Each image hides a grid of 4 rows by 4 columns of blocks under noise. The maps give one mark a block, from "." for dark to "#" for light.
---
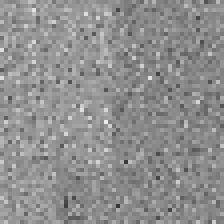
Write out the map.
# # . .
# # . .
# # . .
# . . .
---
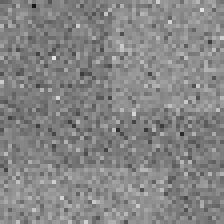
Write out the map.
. . # #
. . # #
. . . .
# # # .
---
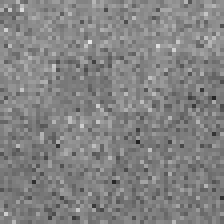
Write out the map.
# # # #
# . # .
. # . .
. . . .
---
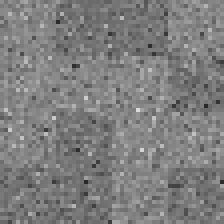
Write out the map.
# . . #
# # # .
# . # #
. . # .
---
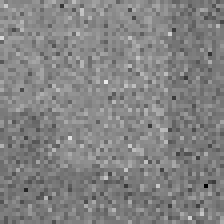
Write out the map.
# # # .
# # # .
. # # .
. . . .
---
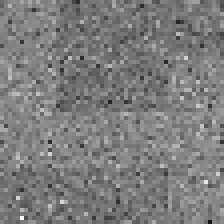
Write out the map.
# . . .
# . . #
# # # #
. . . #
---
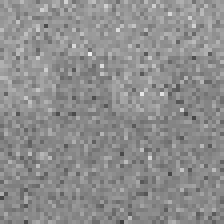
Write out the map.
# # # #
# . # .
. . . .
. . . .
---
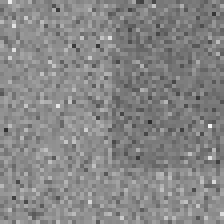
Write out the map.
# # . .
# # . .
# # . .
# # # #
